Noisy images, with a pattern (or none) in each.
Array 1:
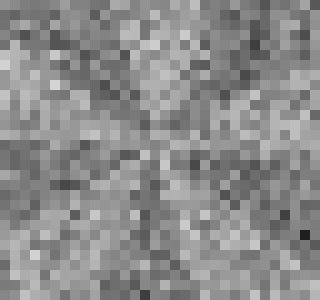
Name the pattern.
spokes from one point
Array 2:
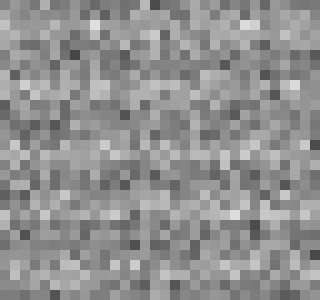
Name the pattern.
horizontal stripes
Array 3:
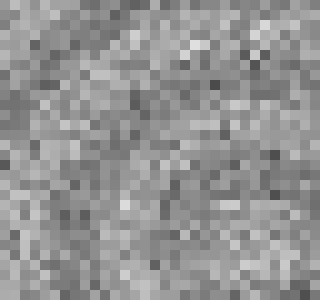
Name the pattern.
rings round one point
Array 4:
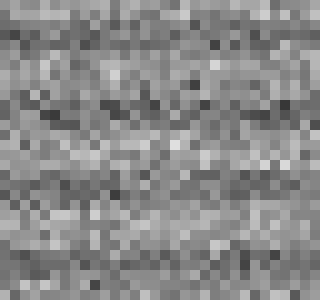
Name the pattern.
horizontal stripes
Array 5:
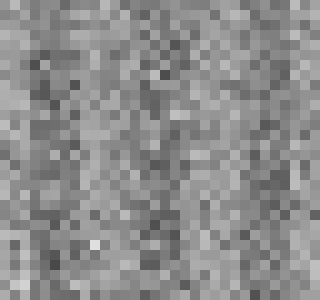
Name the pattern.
vertical stripes
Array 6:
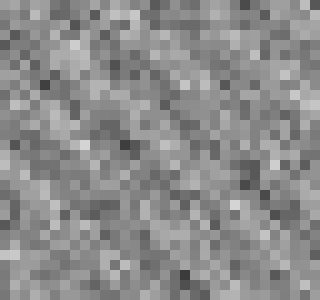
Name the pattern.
diagonal stripes
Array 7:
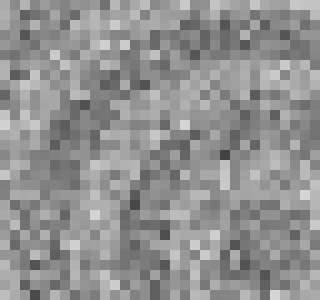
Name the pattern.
rings round one point
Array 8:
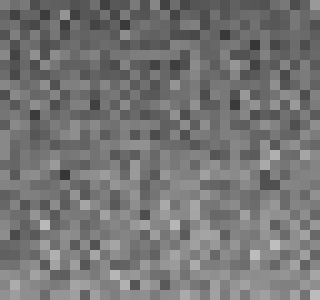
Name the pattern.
a smooth slope
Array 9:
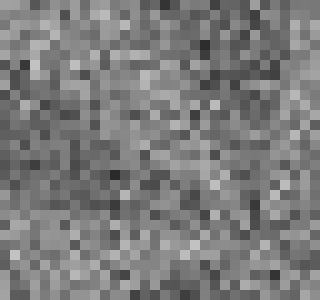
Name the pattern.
spokes from one point
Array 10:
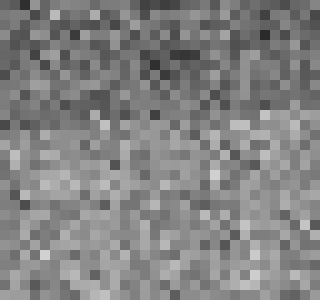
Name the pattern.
a sharp edge
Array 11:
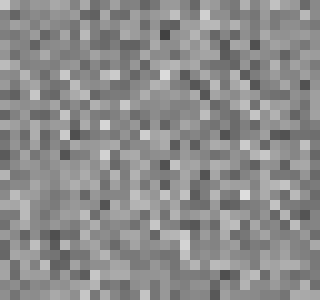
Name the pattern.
only noise
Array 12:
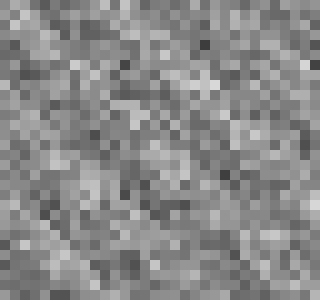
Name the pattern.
diagonal stripes
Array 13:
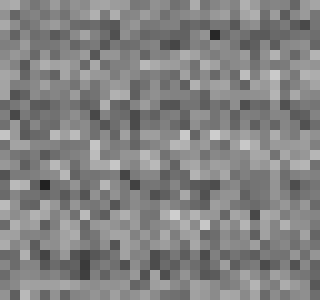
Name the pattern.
horizontal stripes
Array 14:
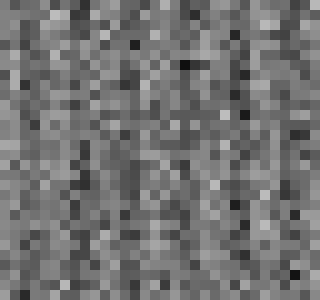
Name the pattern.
vertical stripes
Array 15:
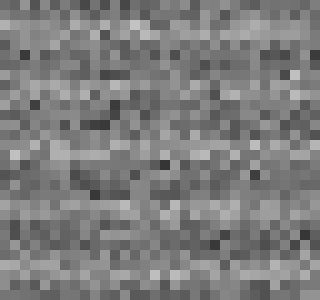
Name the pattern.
horizontal stripes
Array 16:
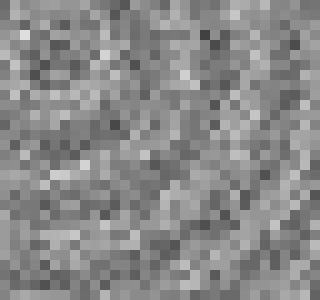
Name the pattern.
rings round one point
